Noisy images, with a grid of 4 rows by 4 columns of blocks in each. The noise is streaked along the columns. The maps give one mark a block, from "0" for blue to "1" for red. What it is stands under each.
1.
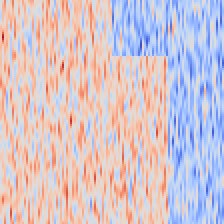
1100
1110
1110
1110
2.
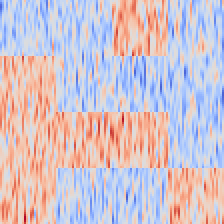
0010
1000
1110
1001
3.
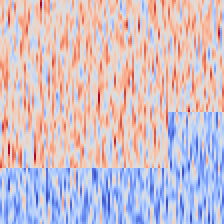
1111
1111
1110
0000
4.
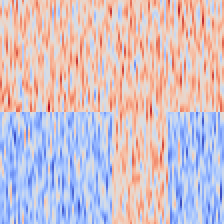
1111
1111
0010
0010
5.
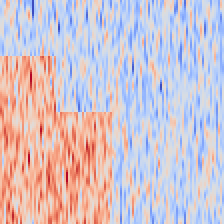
0000
1000
1100
1100
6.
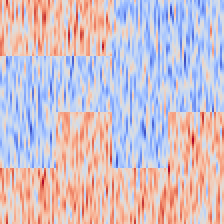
1100
0000
0101
1111
